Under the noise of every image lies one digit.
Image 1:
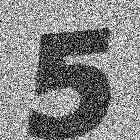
5
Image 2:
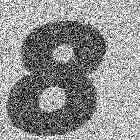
8
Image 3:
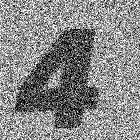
4
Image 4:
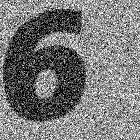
6
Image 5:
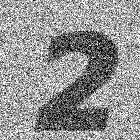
2
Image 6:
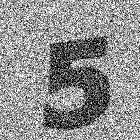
5
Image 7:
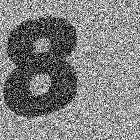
8
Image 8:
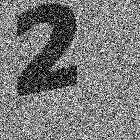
2
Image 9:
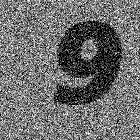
9
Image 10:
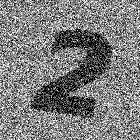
2
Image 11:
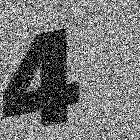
4
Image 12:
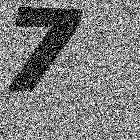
7
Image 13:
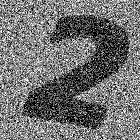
2
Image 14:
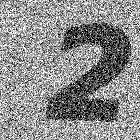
2
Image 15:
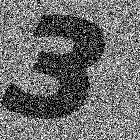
3
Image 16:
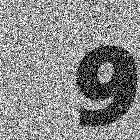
9
